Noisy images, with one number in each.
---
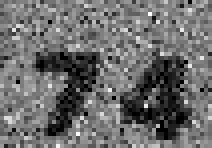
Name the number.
74
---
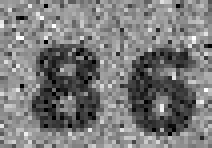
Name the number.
86
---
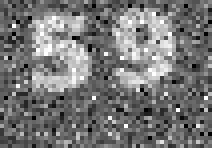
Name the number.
59
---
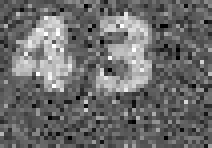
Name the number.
43
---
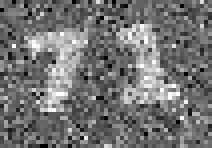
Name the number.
71
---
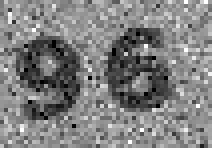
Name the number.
96
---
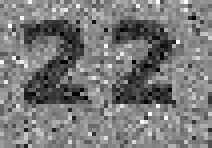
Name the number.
22
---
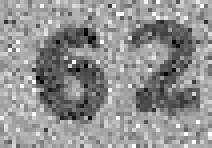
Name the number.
62
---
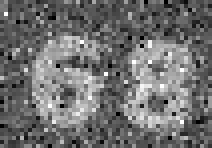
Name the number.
68
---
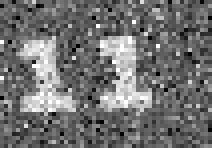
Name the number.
11
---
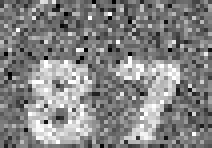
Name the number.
87
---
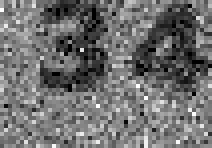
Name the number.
34
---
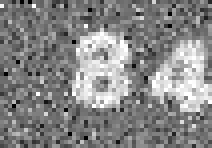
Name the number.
84
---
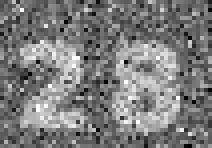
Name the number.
28
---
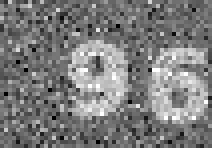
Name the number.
96
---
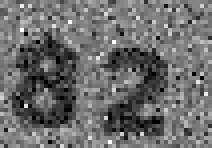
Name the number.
82
